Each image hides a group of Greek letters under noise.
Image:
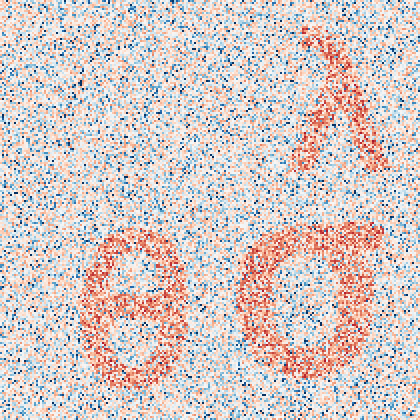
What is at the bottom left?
theta
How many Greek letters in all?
3
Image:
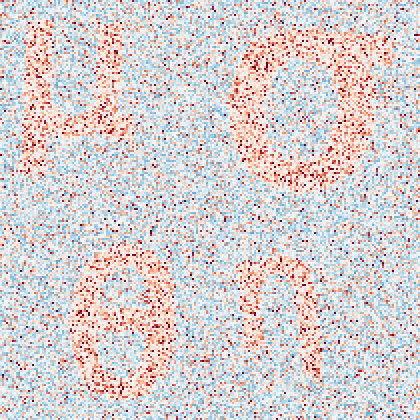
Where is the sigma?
top right
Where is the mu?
top left
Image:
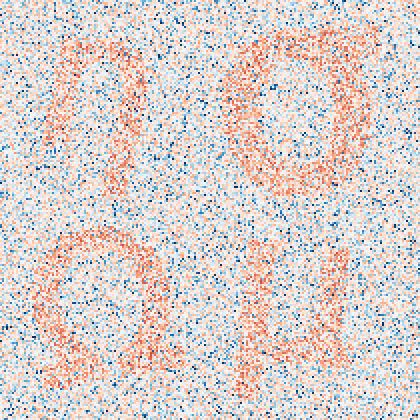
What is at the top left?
eta
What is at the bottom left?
omega
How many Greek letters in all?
4
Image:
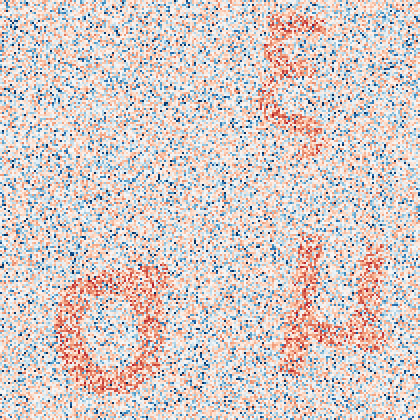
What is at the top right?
xi
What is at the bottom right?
mu
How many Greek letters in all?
3
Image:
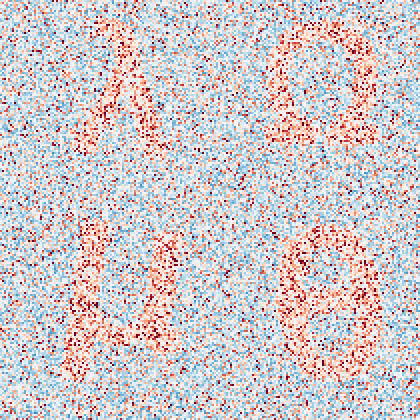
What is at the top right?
omega
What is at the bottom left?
mu
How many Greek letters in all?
4
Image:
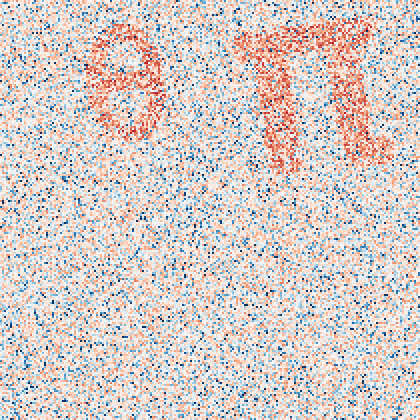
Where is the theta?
top left
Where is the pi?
top right
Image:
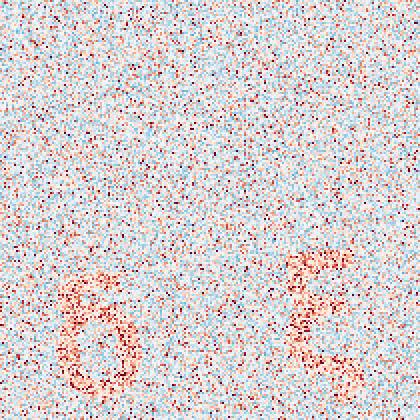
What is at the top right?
nothing
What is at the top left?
nothing
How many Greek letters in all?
2
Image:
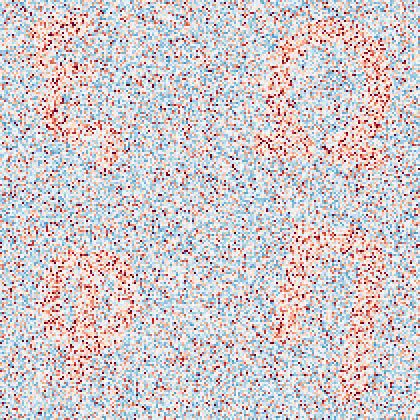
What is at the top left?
xi
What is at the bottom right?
eta
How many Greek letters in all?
4
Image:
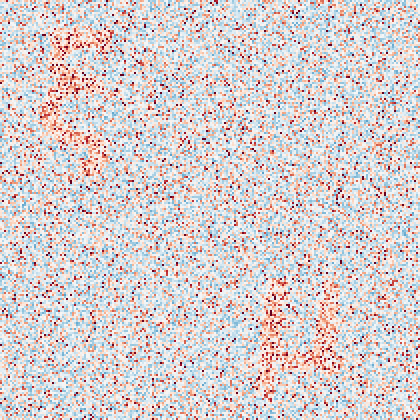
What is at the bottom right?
mu
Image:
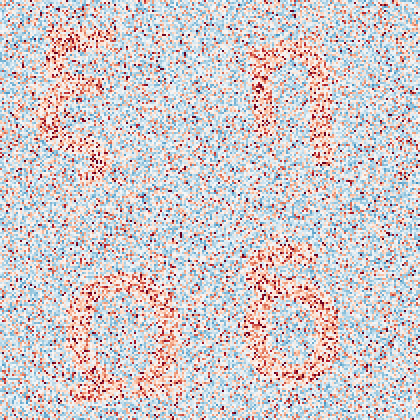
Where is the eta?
top right
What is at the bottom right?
delta
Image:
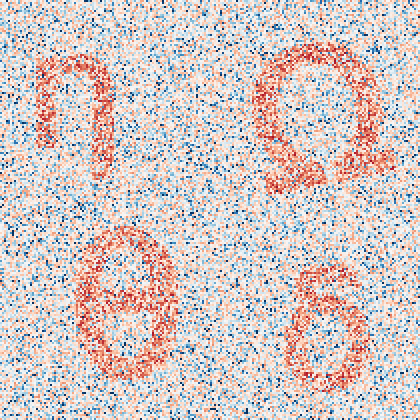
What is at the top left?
eta
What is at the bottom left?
theta
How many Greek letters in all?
4
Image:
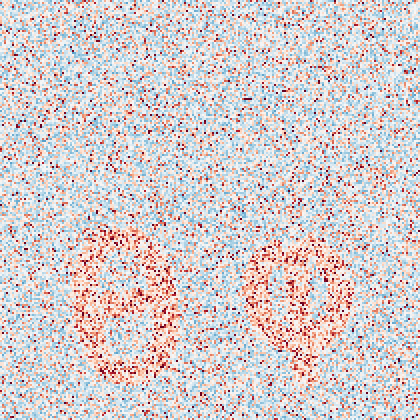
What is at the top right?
nothing
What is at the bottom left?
theta
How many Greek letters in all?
2
